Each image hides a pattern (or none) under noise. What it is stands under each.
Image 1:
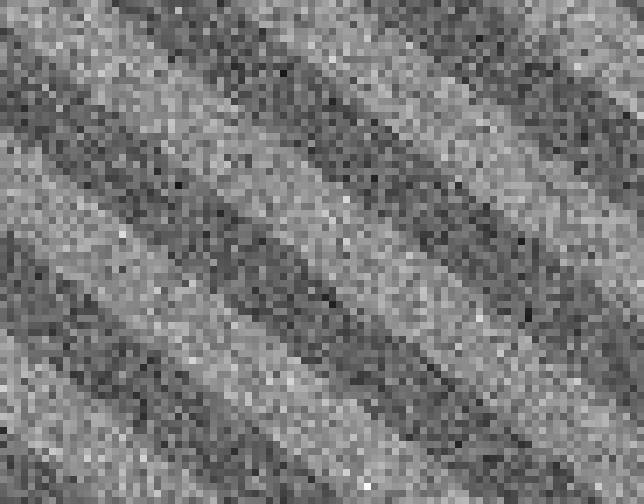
diagonal stripes
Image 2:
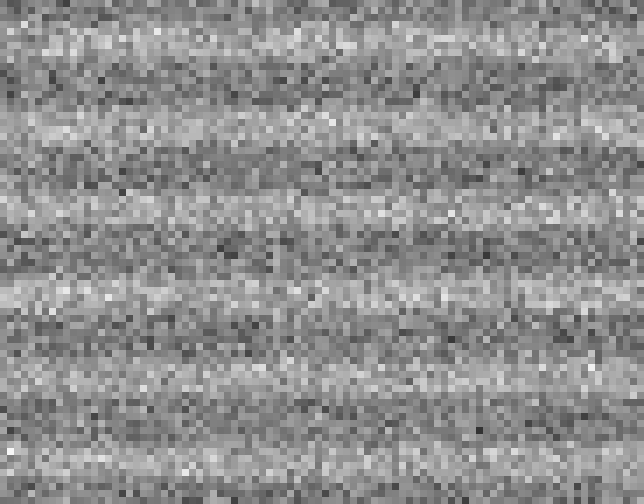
horizontal stripes
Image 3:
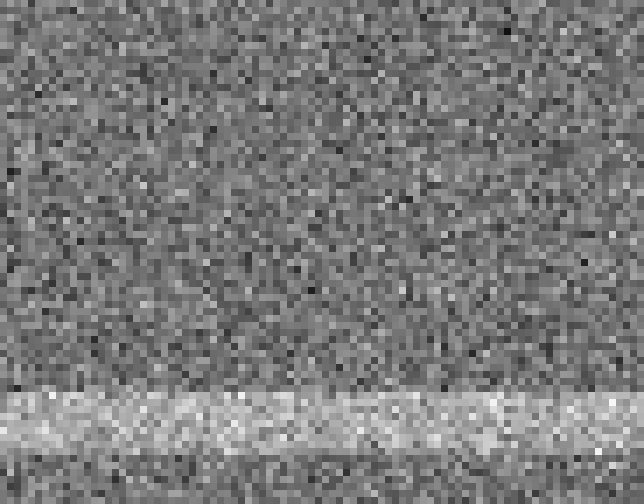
one horizontal stripe
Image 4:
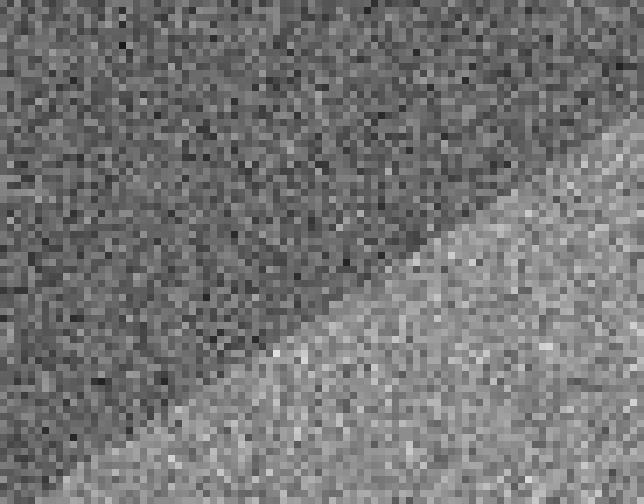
a sharp edge
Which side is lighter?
bottom right
